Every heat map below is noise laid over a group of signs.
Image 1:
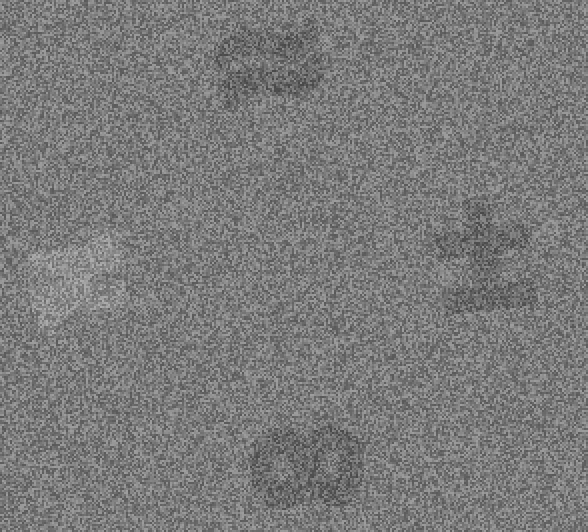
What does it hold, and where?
top middle: dark approximately sign; middle left: light not-equal sign; middle right: dark plus-minus sign; bottom middle: dark infinity sign
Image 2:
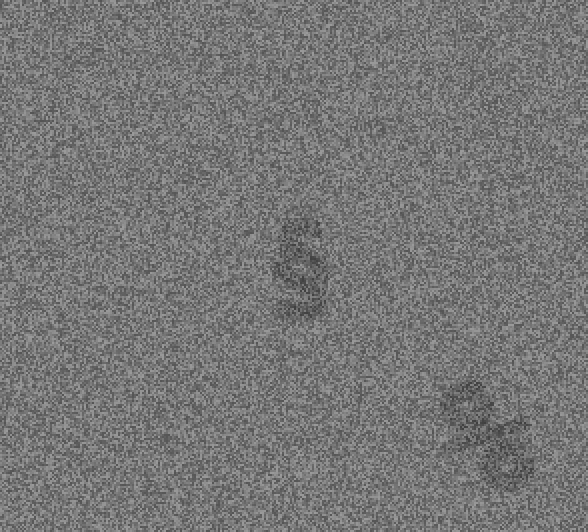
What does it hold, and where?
centre: dark section sign; bottom right: dark percent sign
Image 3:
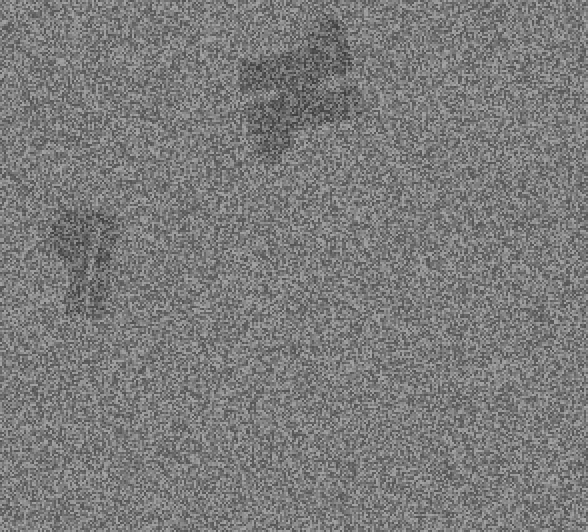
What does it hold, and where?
top middle: dark not-equal sign; middle left: dark pilcrow
